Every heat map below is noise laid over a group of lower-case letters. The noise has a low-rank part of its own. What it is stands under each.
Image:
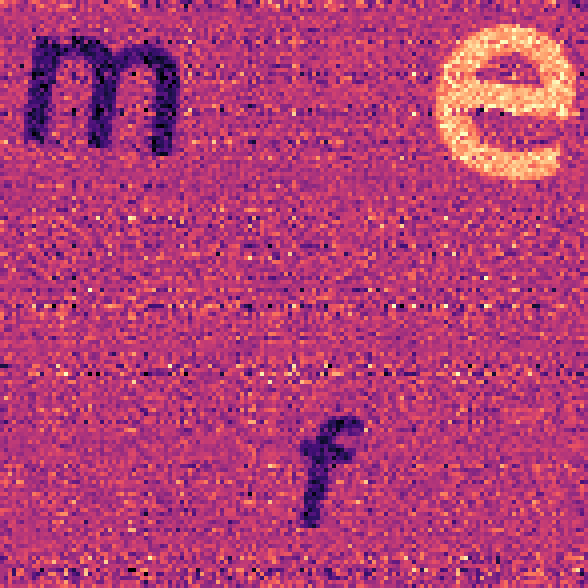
top left: dark m; top right: light e; bottom middle: dark f
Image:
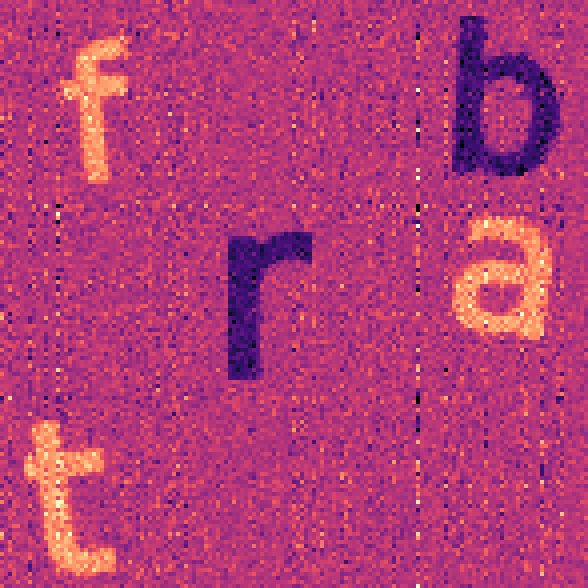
top left: light f; top right: dark b; centre: dark r; middle right: light a; bottom left: light t
